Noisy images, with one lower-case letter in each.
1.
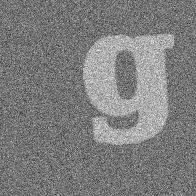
g
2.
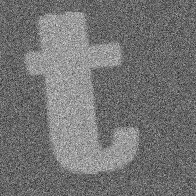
t
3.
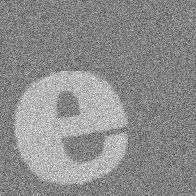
e
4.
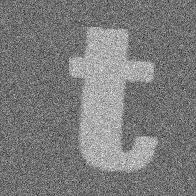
t
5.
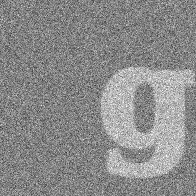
g
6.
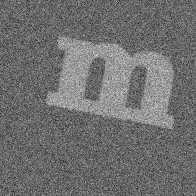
m
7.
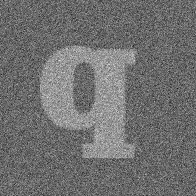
q
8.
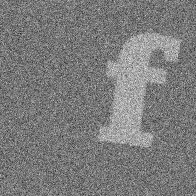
f
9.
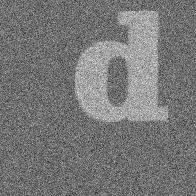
d
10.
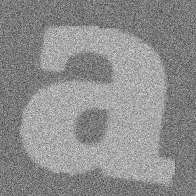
a
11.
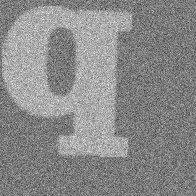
q
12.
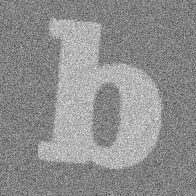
b
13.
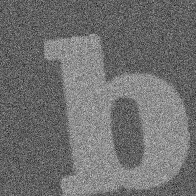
b
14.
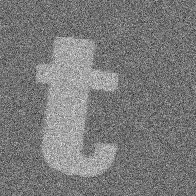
t
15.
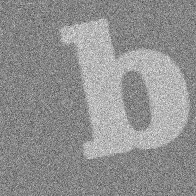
b
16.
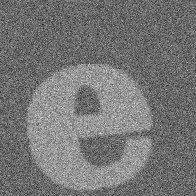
e
